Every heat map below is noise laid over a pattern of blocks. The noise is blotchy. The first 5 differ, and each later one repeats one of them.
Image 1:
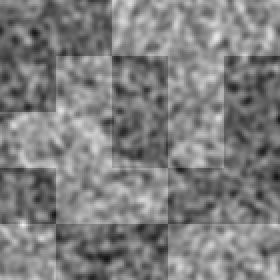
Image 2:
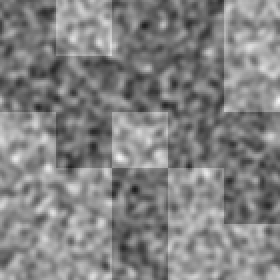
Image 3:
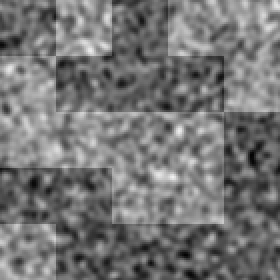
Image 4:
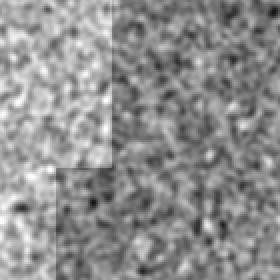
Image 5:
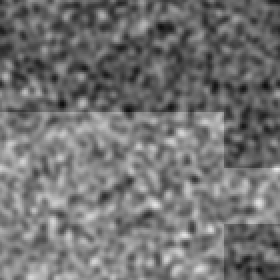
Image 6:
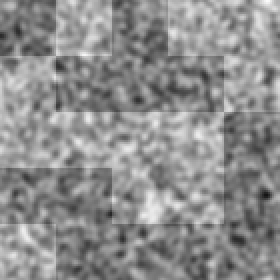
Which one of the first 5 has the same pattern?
3
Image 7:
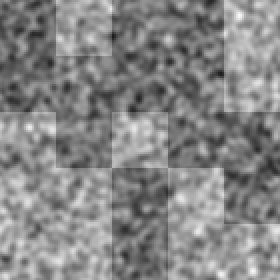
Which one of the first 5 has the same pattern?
2
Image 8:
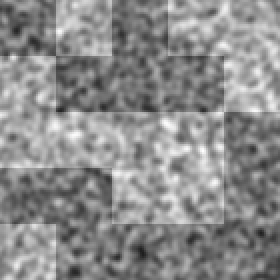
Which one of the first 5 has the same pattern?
3
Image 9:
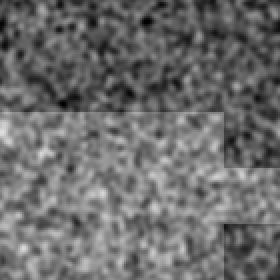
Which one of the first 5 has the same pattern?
5
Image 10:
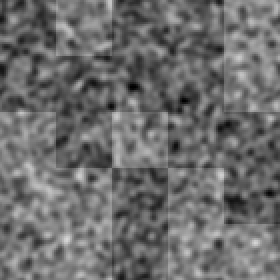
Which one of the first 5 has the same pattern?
2
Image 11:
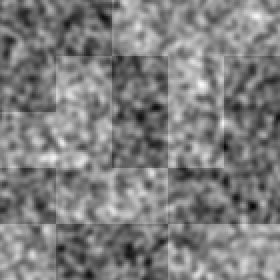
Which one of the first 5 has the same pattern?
1
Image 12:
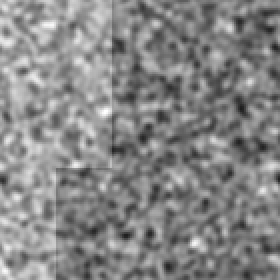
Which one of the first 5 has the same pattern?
4
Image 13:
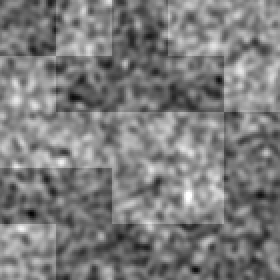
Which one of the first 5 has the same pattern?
3
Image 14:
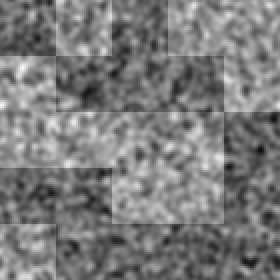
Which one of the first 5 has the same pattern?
3
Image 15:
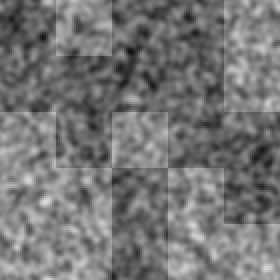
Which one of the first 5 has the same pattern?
2
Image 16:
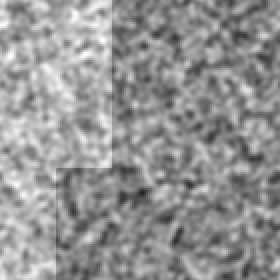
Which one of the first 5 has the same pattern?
4
